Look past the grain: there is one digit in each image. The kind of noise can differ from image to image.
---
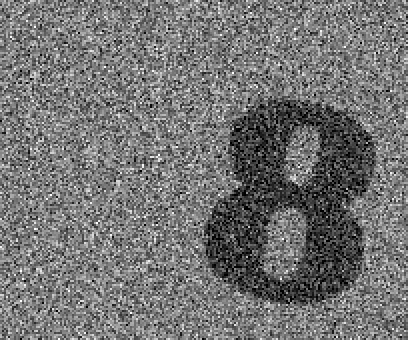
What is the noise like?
low rank plus noise
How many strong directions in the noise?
one
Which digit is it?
8
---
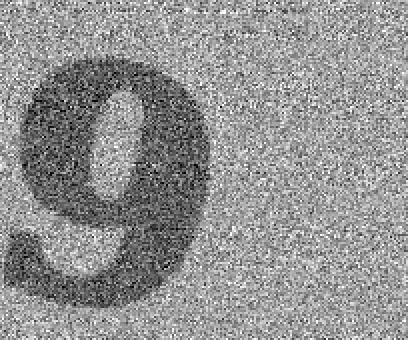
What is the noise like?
rows of uneven size
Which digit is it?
9
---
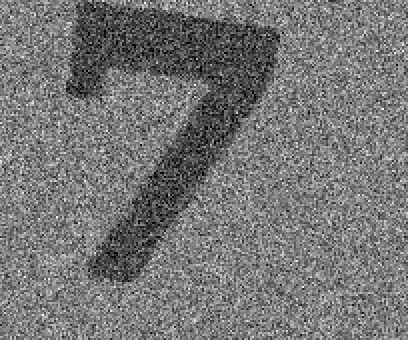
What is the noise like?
independent entries
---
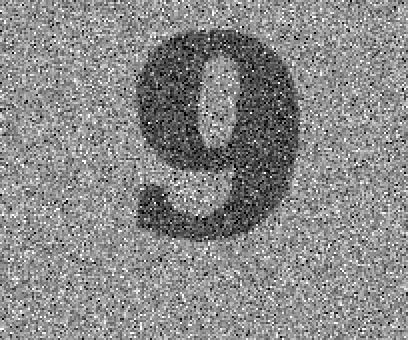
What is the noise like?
heavy tails
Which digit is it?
9
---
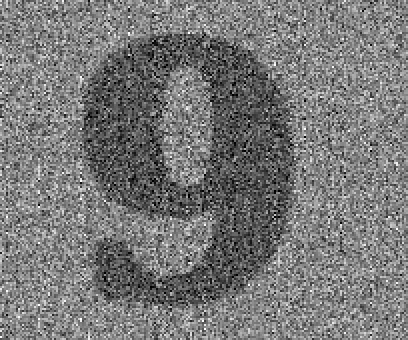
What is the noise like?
columns of uneven size
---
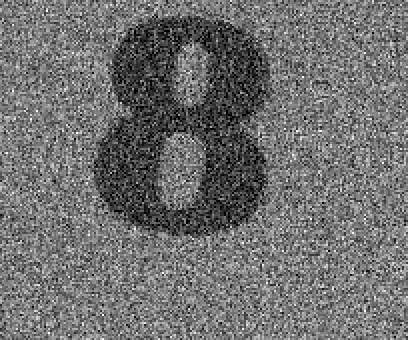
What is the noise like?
low rank plus noise
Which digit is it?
8
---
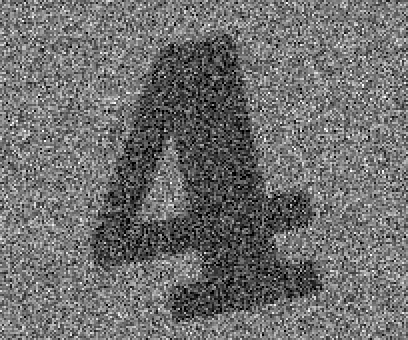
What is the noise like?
low rank plus noise
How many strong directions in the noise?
two
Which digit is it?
4
